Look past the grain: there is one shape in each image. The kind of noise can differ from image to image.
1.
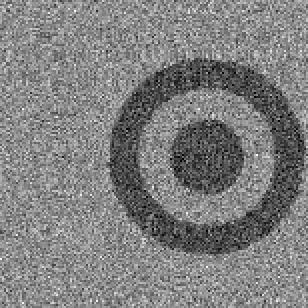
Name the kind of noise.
low rank plus noise
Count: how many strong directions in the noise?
two
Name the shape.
bullseye
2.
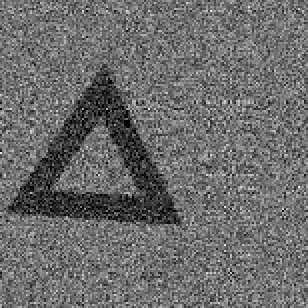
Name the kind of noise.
low rank plus noise
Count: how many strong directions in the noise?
two
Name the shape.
triangle frame
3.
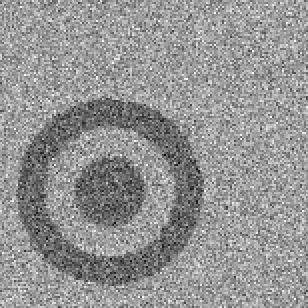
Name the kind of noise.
independent entries
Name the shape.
bullseye
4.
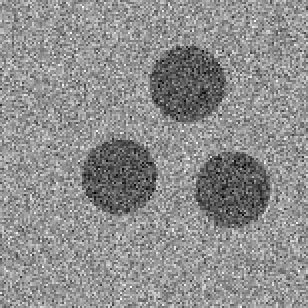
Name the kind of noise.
independent entries
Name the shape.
three dots
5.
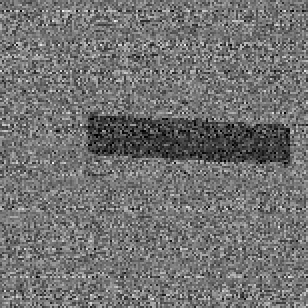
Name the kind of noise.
rows of uneven size
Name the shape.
bar
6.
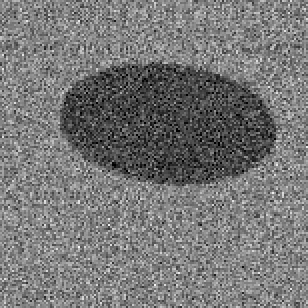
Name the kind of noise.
low rank plus noise
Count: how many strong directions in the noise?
two
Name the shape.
ellipse
